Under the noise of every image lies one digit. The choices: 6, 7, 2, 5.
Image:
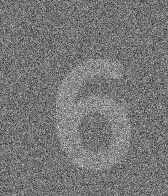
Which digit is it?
6
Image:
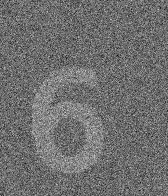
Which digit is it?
6
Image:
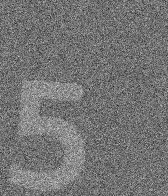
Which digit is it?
5
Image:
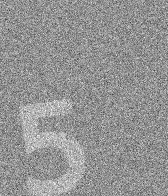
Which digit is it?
5
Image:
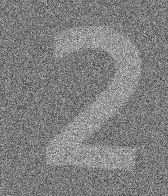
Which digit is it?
2
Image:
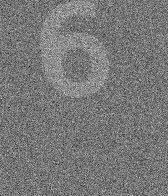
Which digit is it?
6
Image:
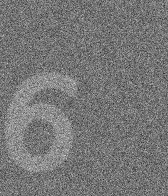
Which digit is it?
6
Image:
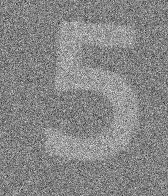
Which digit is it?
5
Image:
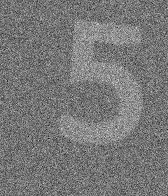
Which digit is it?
5
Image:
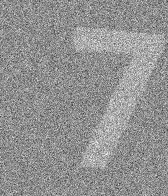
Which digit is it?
7
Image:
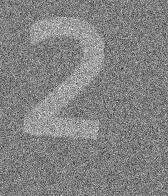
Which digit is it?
2
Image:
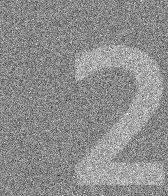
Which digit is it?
2
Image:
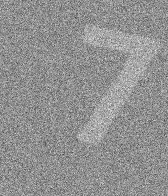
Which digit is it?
7
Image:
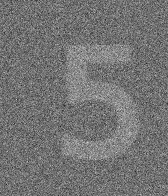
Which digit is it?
5
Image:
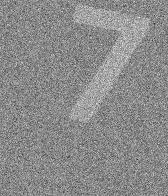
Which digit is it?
7
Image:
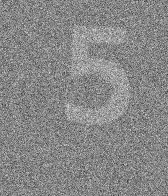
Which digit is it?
5
